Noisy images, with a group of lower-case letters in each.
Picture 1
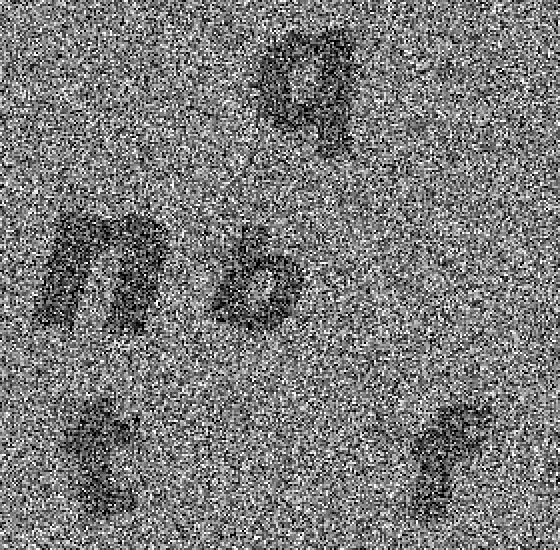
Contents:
top middle: q; middle left: n; centre: b; bottom left: t; bottom right: f
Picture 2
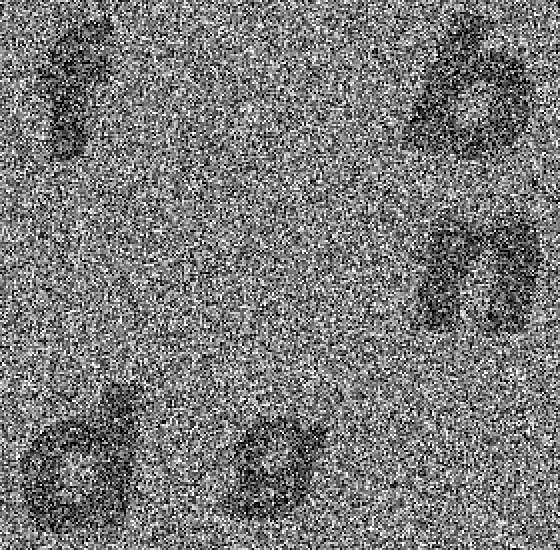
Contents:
top left: f; top right: b; middle right: n; bottom left: d; bottom middle: g
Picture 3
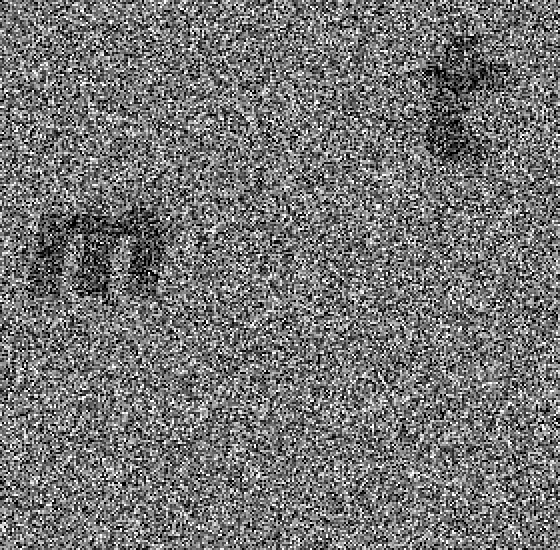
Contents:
top right: t; middle left: m
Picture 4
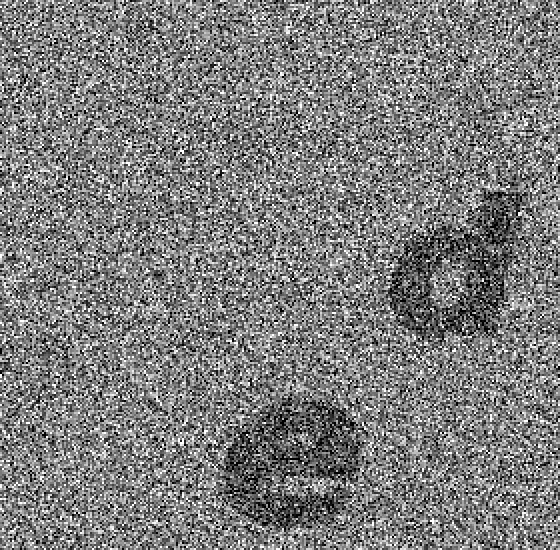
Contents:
middle right: d; bottom middle: e
